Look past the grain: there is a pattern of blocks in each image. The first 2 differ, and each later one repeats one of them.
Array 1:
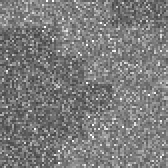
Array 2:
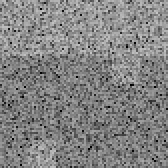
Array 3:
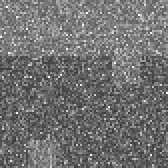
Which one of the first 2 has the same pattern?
2
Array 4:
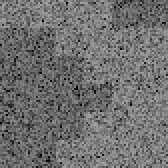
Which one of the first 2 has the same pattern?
1
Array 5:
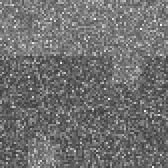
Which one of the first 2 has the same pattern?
2
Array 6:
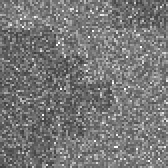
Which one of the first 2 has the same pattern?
1
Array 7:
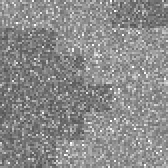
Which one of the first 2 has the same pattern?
1
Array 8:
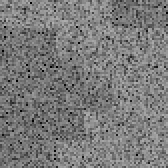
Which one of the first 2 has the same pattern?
1
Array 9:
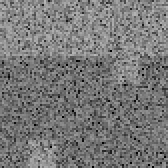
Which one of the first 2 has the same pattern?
2
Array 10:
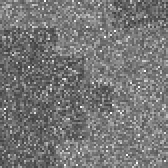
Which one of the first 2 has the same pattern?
1
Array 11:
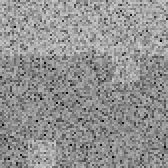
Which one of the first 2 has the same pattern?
2
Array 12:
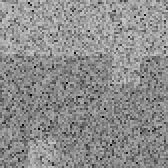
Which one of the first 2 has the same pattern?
2
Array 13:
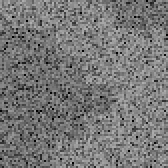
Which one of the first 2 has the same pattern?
1
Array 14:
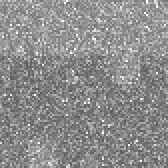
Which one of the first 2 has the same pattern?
2
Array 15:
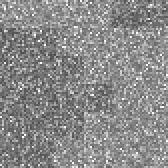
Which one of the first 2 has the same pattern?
1
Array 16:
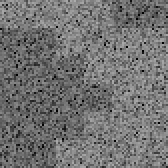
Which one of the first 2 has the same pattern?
1
